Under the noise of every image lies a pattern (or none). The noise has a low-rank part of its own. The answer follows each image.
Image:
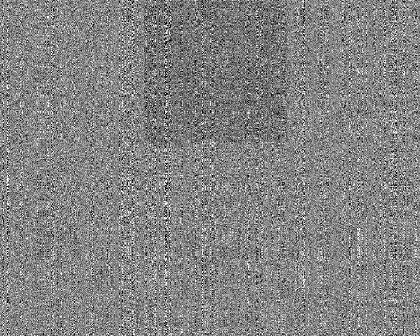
one block
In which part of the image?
top middle
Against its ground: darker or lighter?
darker
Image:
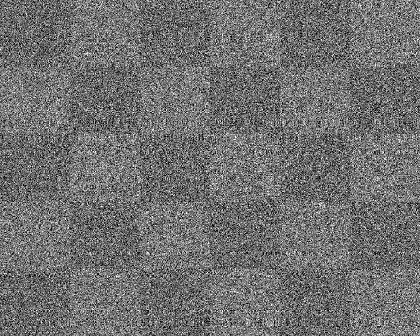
a checkerboard
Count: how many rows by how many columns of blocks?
5 by 6
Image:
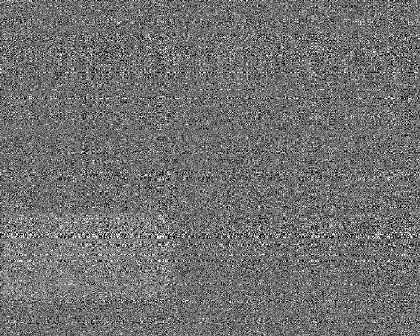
one block
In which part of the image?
bottom left
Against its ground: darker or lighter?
lighter
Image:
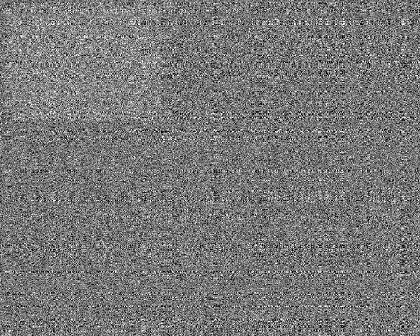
one block
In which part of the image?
top left
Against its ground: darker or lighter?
lighter
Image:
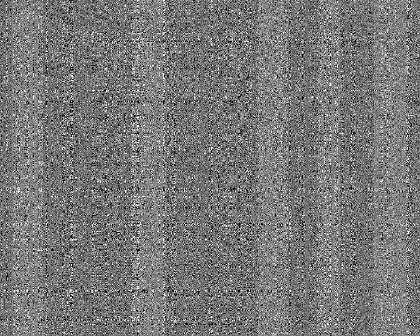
bands of columns
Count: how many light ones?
5
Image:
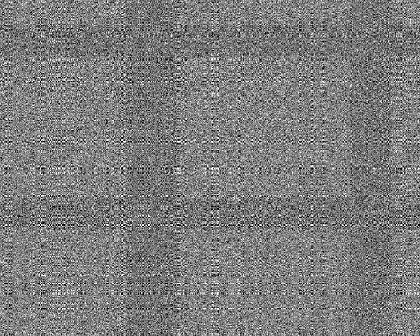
bands of rows crossing bands of columns
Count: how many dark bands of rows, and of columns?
2 and 2
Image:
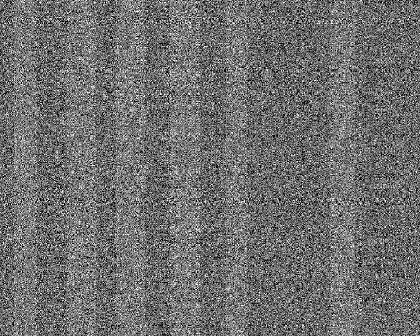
bands of columns
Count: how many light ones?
6
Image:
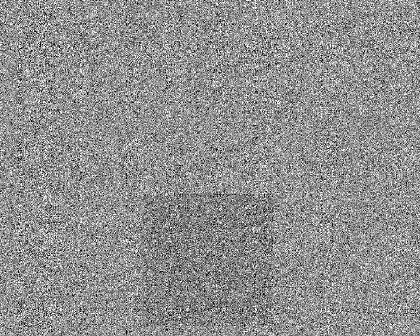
one block
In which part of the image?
bottom middle
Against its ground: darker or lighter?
darker
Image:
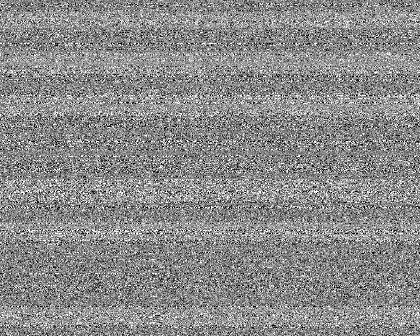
bands of rows
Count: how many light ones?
6
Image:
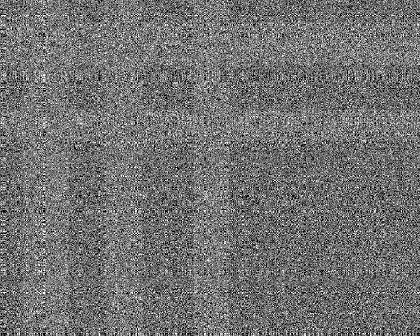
bands of rows crossing bands of columns
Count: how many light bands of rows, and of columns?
2 and 3
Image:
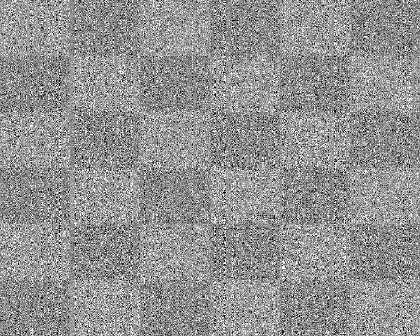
a checkerboard
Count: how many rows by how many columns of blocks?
6 by 6
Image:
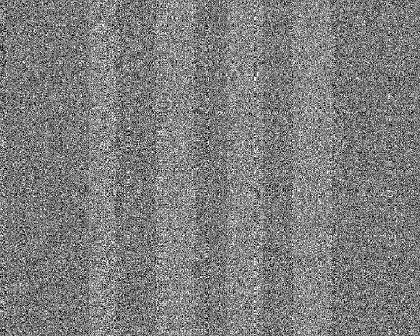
bands of columns
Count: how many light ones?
4
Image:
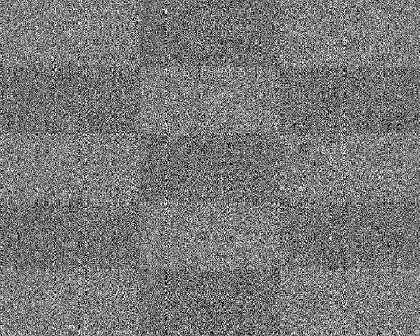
a checkerboard
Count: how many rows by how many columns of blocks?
5 by 3
